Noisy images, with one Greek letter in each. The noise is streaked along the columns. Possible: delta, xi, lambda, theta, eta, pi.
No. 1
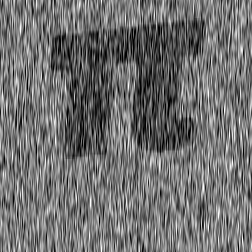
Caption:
dark pi
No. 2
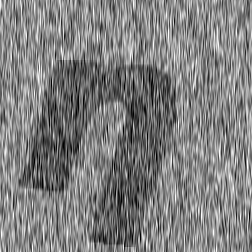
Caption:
dark eta
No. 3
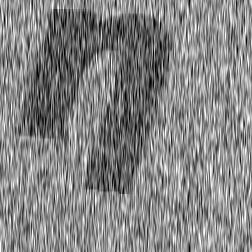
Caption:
dark eta
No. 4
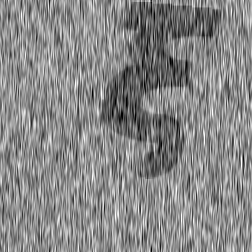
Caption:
dark xi
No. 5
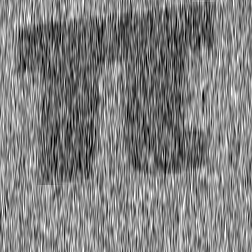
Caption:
dark pi
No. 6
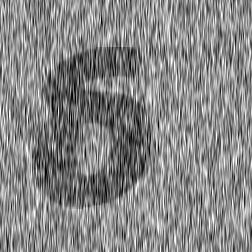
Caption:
dark delta
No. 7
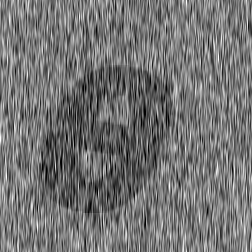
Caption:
dark theta
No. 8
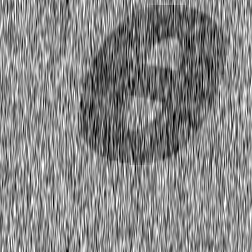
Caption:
dark theta
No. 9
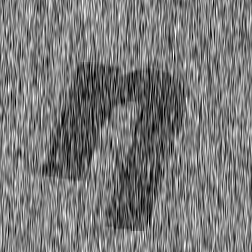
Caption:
dark eta
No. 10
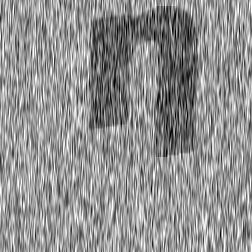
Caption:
dark eta
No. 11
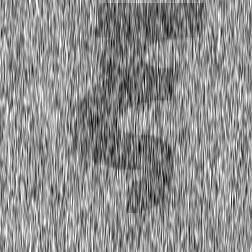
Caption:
dark xi
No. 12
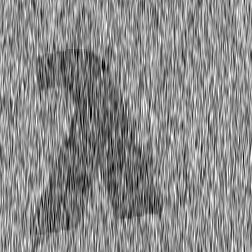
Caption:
dark lambda
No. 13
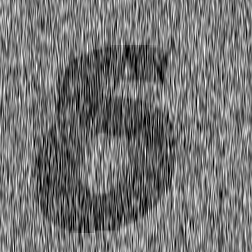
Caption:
dark delta
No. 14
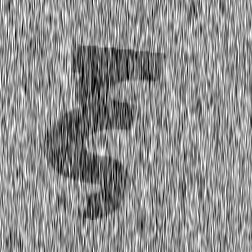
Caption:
dark xi
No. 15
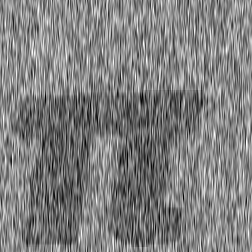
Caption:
dark pi
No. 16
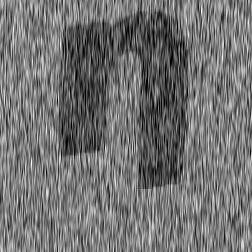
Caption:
dark eta
